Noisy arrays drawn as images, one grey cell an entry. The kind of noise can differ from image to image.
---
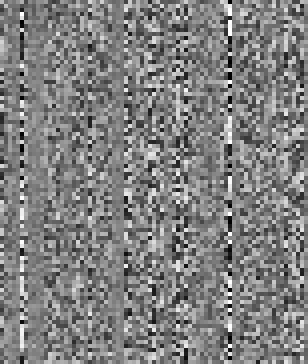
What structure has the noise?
columns of uneven size
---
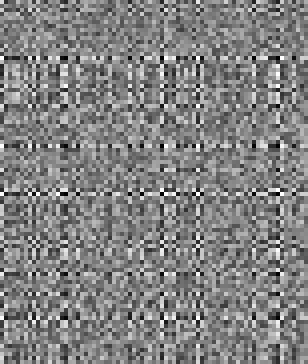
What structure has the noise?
low rank plus noise
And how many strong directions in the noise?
one
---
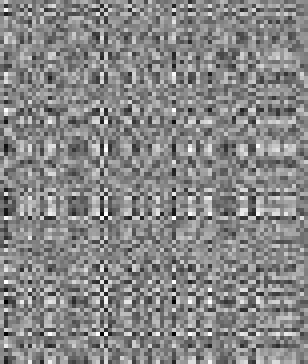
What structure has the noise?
low rank plus noise
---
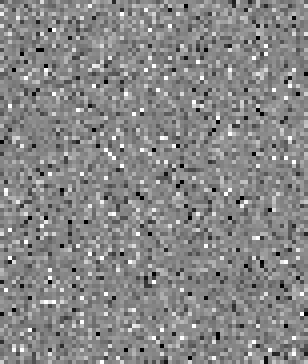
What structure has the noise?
heavy tails
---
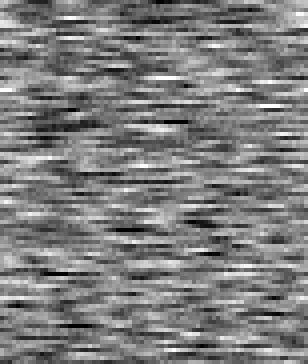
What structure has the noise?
streaked along the rows
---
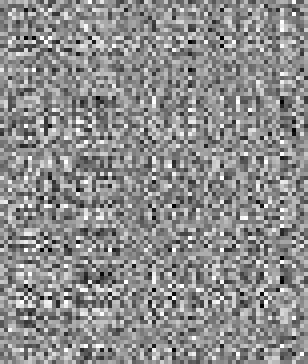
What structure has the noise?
low rank plus noise
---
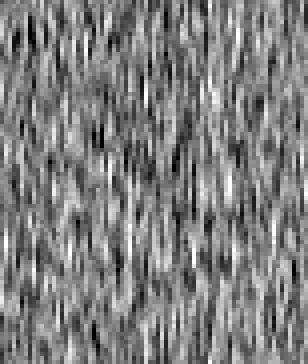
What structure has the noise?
streaked along the columns
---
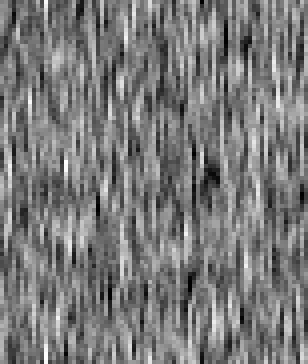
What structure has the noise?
streaked along the columns
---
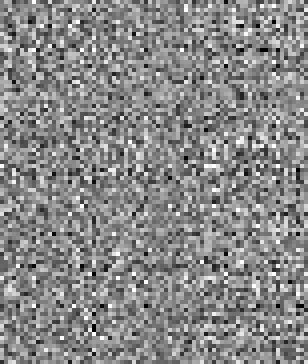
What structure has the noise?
low rank plus noise
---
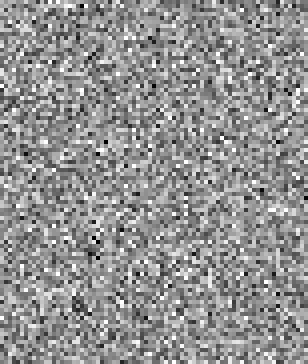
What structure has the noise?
independent entries
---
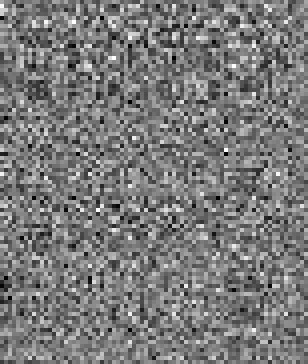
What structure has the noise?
low rank plus noise
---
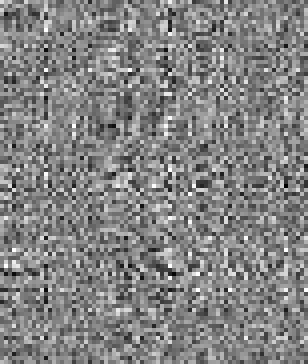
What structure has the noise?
low rank plus noise
